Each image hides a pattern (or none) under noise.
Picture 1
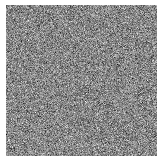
only noise
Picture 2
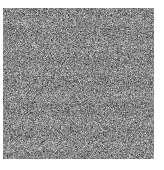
horizontal stripes
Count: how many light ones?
6
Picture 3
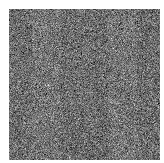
vertical stripes
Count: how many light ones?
2
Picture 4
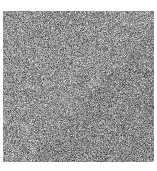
a sharp edge
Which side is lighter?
top left
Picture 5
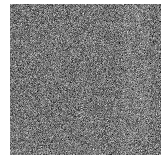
one vertical stripe
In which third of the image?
right
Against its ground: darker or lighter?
lighter
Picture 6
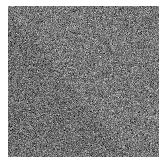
a sharp edge
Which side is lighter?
top right
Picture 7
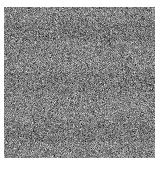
horizontal stripes
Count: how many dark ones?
3
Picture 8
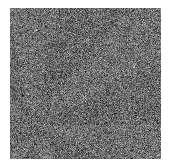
spokes from one point
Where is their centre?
bottom left
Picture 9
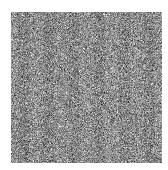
vertical stripes
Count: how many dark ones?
6
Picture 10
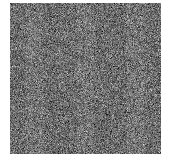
vertical stripes
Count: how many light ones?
3
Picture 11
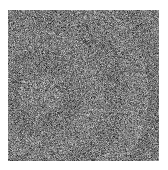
rings round one point
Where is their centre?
middle left
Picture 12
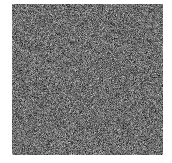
only noise
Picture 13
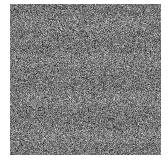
horizontal stripes
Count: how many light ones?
4
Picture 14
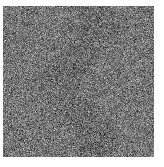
a wavy band
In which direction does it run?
top to bottom
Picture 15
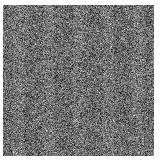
vertical stripes
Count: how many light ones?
5
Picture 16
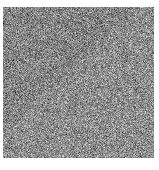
a sharp edge
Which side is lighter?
bottom right
